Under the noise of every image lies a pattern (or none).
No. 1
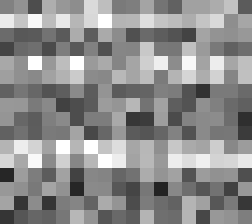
bands of rows
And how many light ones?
3
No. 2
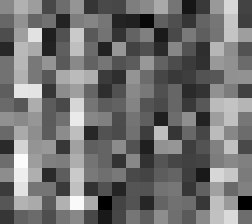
bands of columns
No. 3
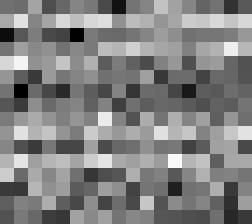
bands of rows
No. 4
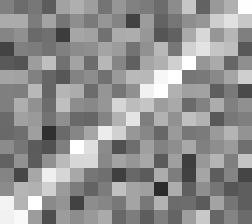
a diagonal band
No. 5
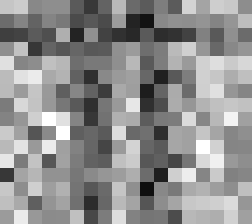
bands of rows crossing bands of columns
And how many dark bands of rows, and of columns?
1 and 2
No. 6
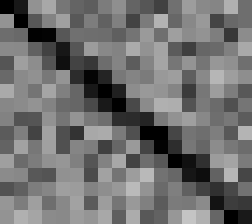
a diagonal band
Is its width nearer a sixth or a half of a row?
a sixth
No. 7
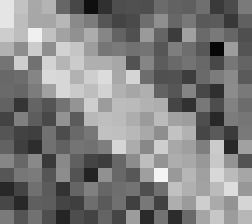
a diagonal band
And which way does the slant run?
top left to bottom right
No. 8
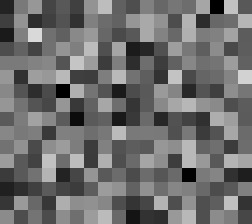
only noise
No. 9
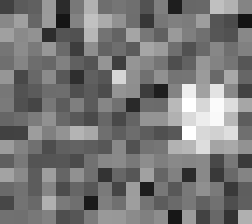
one block
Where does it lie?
middle right
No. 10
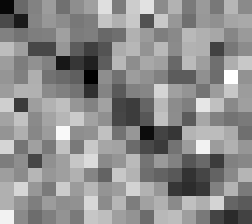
blocks along the diagonal
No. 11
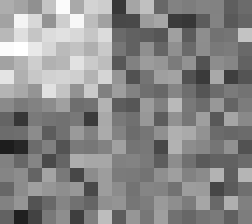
one block
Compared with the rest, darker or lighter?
lighter
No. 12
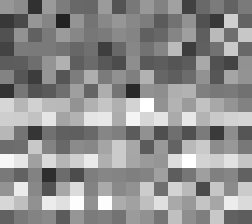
bands of rows
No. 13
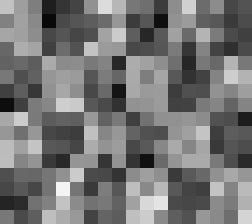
a checkerboard
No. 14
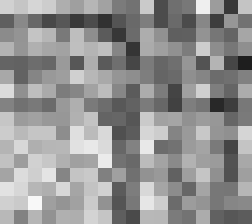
bands of rows crossing bands of columns
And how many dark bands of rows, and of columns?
3 and 3
